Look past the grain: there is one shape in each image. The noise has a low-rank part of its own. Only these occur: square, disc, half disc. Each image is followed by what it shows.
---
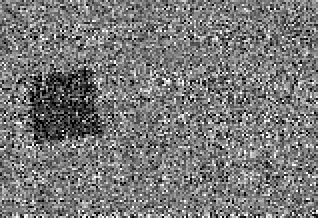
square
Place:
middle left
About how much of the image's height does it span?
a third
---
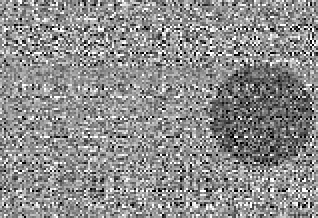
disc
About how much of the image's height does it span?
half
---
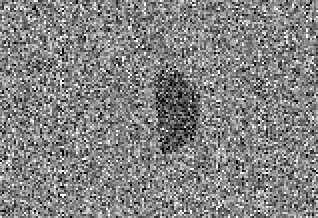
half disc
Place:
centre
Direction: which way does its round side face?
right
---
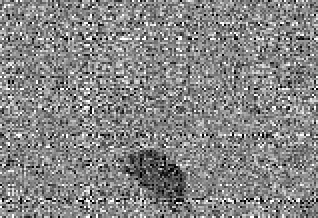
half disc
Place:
bottom middle
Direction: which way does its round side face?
up and right
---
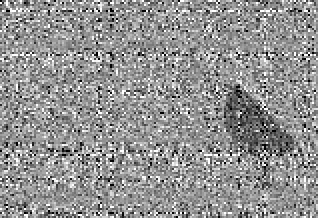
half disc
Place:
middle right
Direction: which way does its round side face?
down and left
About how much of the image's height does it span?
a third
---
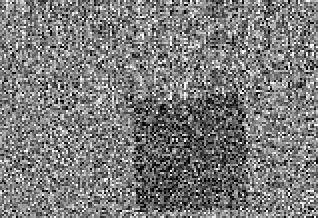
square
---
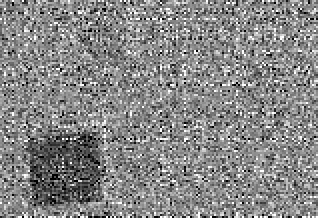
square
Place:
bottom left
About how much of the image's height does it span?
a third
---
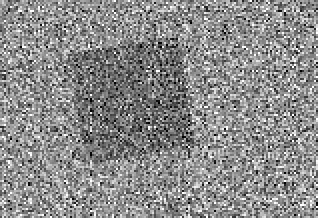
square
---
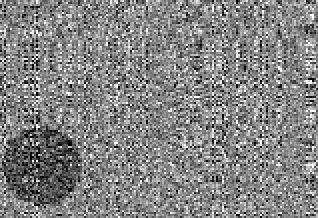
disc
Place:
bottom left
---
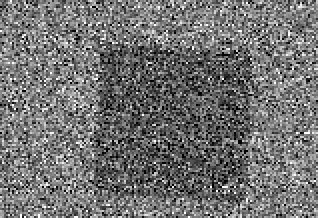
square
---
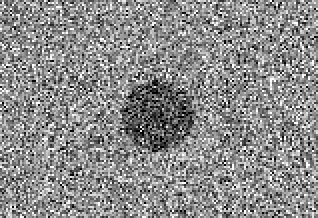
disc
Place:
centre
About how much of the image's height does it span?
a third
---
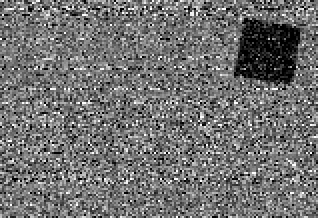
square
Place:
top right
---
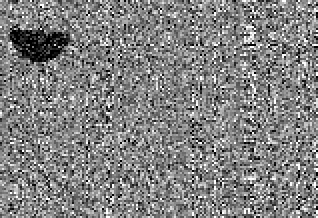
half disc
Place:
top left
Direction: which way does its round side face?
down
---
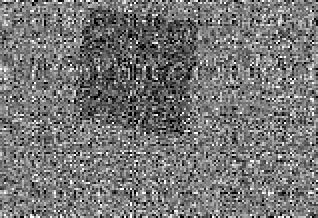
square
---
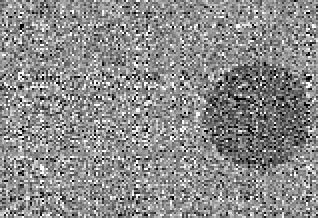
disc
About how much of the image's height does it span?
half
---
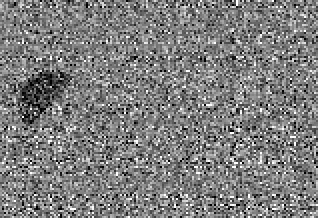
half disc
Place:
middle left
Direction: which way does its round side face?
up and left
